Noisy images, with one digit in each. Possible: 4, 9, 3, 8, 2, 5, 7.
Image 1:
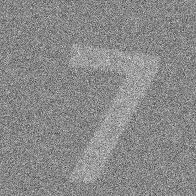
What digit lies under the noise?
7
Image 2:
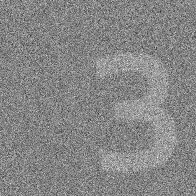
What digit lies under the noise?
3
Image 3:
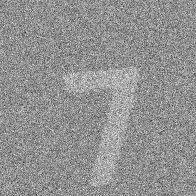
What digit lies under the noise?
7
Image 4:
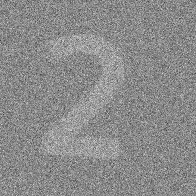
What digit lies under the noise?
2
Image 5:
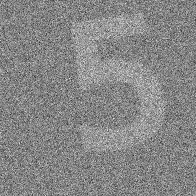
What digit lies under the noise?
5
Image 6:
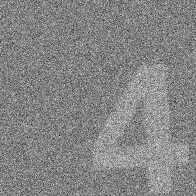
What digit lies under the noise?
4
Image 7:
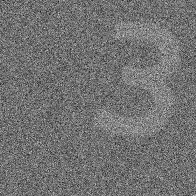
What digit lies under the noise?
3
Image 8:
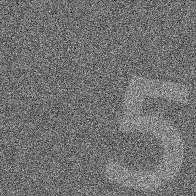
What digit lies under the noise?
5
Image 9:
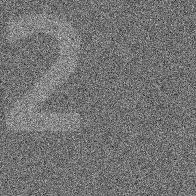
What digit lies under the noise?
2
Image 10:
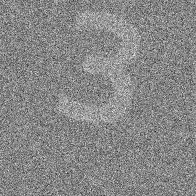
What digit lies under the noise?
3
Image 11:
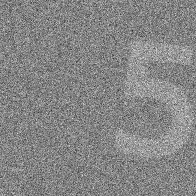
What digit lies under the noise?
5
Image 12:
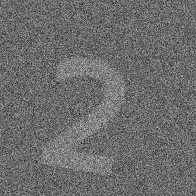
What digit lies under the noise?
2
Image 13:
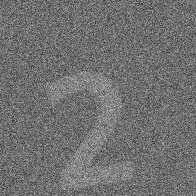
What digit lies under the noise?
2
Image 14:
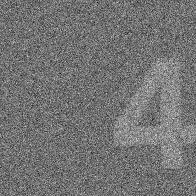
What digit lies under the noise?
4
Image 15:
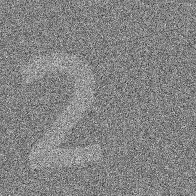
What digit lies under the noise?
2
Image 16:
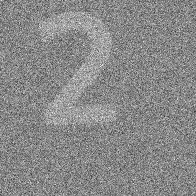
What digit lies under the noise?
2
